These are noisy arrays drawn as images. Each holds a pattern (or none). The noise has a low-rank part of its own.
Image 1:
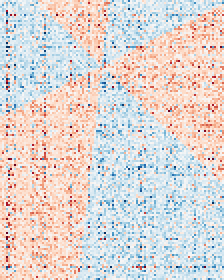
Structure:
spokes from one point
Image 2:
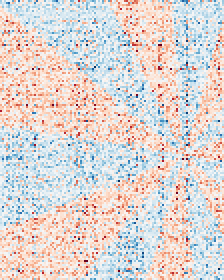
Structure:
spokes from one point
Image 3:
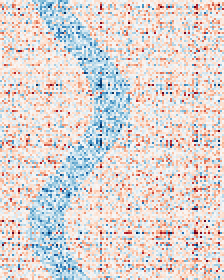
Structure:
a wavy band
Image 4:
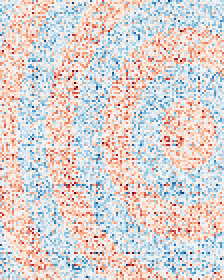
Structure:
rings round one point
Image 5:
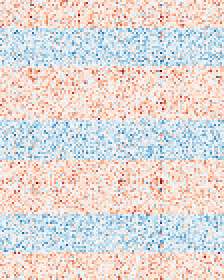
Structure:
horizontal stripes
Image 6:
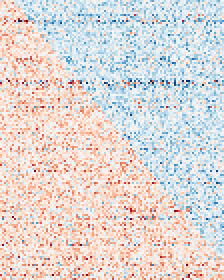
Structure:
a sharp edge
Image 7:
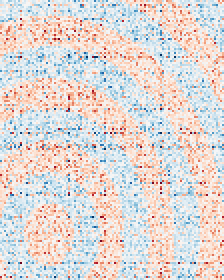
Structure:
rings round one point
